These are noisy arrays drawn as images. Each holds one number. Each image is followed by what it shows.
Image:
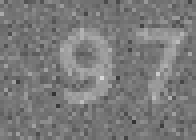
97
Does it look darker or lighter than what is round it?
lighter
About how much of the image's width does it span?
two thirds
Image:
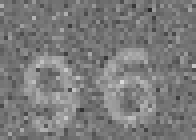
96
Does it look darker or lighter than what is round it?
lighter
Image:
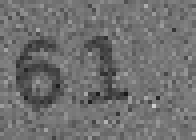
61
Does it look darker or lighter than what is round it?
darker
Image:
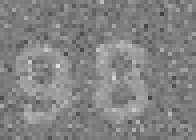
98
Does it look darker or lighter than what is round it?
lighter
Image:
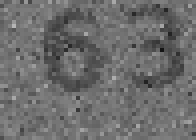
63
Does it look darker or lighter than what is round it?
darker
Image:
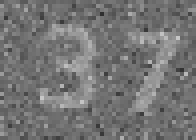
37
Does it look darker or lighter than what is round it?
lighter
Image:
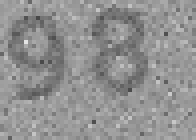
98
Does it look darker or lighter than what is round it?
darker
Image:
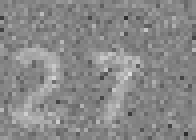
27
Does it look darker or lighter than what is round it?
lighter
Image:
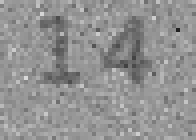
14
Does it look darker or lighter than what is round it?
darker
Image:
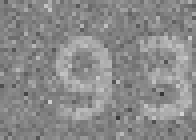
93
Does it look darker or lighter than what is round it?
lighter
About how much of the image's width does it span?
two thirds
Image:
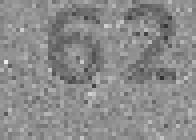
62
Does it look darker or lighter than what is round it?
darker
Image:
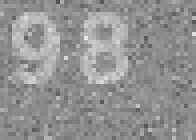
98
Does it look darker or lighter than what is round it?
lighter
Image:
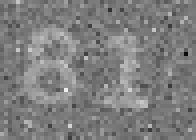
81
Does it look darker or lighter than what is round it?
lighter
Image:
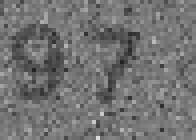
97
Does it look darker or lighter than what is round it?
darker
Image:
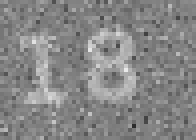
18
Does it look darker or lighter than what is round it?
lighter
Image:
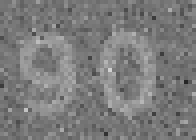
90
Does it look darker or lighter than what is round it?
lighter
